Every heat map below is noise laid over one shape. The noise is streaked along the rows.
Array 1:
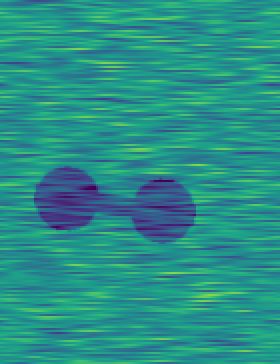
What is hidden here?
dark dumbbell
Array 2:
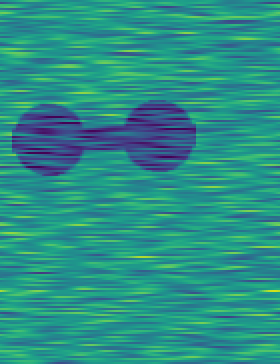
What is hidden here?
dark dumbbell
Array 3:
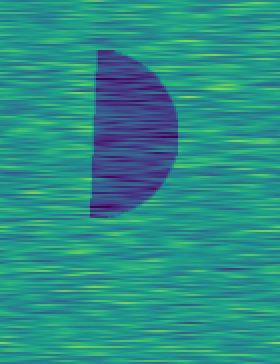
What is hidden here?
dark half disc
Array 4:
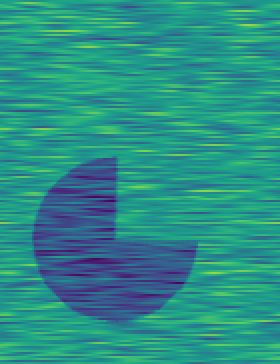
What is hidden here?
dark disc with a wedge cut out
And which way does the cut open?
up and right
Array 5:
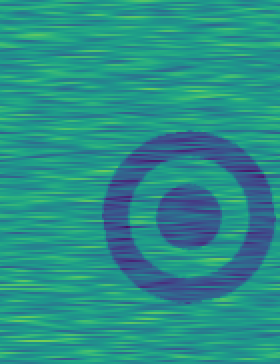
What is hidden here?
dark bullseye
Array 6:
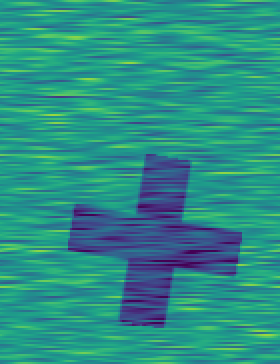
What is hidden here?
dark cross
